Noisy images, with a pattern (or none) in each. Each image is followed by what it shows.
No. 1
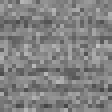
bands of rows
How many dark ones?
5
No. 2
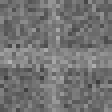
bands of rows crossing bands of columns
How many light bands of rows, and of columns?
1 and 1
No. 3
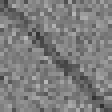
a diagonal band
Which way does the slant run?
top left to bottom right
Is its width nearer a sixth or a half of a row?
a sixth
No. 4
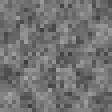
a checkerboard
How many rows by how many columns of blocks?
5 by 6
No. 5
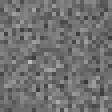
only noise
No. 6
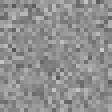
only noise
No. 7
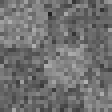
blocks along the diagonal
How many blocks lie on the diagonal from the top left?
3
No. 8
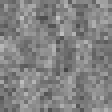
a checkerboard
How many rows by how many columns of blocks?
3 by 6
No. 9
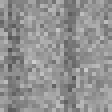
bands of columns
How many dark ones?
2
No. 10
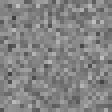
only noise
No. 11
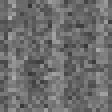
bands of columns
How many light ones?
3
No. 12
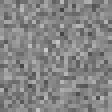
only noise
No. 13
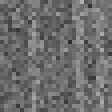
bands of columns
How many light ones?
3
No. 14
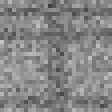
bands of rows crossing bands of columns
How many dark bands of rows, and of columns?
3 and 1
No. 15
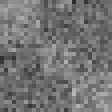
blocks along the diagonal
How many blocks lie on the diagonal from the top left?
3
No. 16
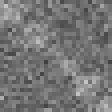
blocks along the diagonal
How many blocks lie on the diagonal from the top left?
6
